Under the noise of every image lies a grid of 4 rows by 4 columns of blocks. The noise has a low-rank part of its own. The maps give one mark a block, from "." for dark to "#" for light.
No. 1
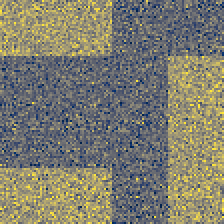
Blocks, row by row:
##..
...#
...#
##.#
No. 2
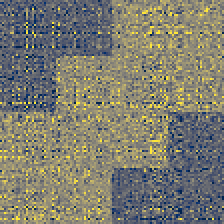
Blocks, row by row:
..##
.###
###.
##..
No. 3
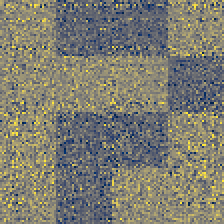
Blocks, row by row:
#..#
###.
#..#
#.##
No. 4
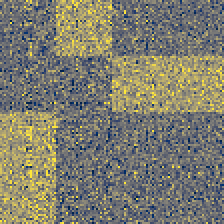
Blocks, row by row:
.#..
..##
#...
#...
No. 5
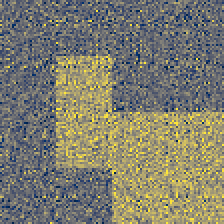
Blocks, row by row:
....
.#..
.###
..##
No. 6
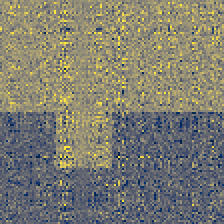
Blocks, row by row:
####
####
.#..
....
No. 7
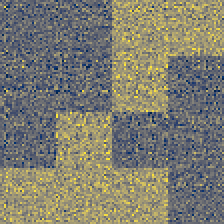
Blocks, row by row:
..##
..#.
.#..
###.
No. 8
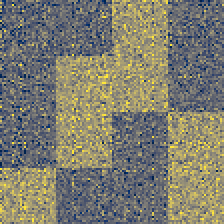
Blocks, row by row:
..#.
.##.
.#.#
#..#
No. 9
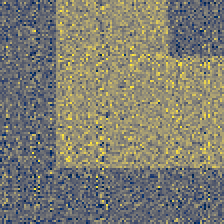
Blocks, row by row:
.##.
.###
.###
....
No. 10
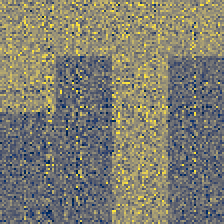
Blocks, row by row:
####
#.#.
..#.
..#.
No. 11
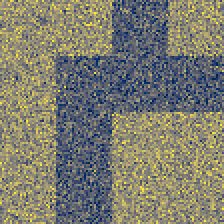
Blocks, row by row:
##.#
#...
#.##
#.##
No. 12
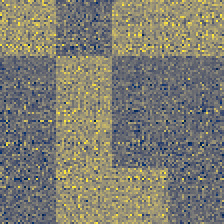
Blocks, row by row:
#.##
.#..
.#..
.##.
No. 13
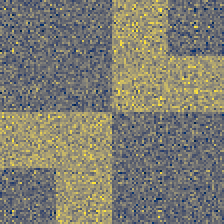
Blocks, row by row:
..#.
..##
##..
.#..
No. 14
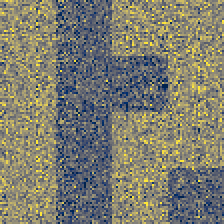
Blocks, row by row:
#.##
#..#
#.##
#.#.
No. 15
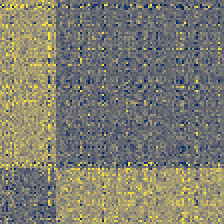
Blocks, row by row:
#...
#...
#...
.###
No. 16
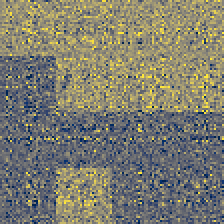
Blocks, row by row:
####
.###
....
.#..
